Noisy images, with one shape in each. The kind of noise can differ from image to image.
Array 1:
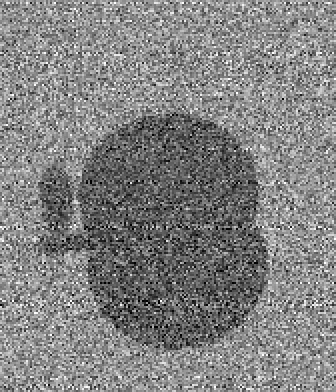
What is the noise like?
rows of uneven size
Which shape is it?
apple
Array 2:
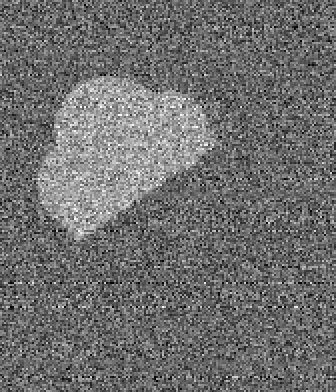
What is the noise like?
rows of uneven size
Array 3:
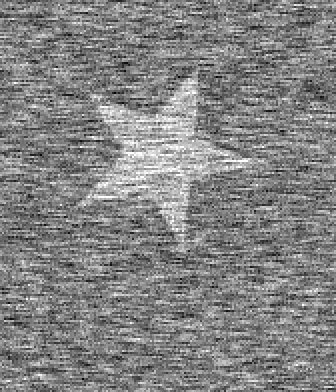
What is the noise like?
streaked along the rows
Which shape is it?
star
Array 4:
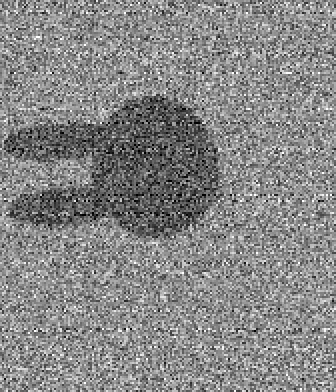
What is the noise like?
rows of uneven size
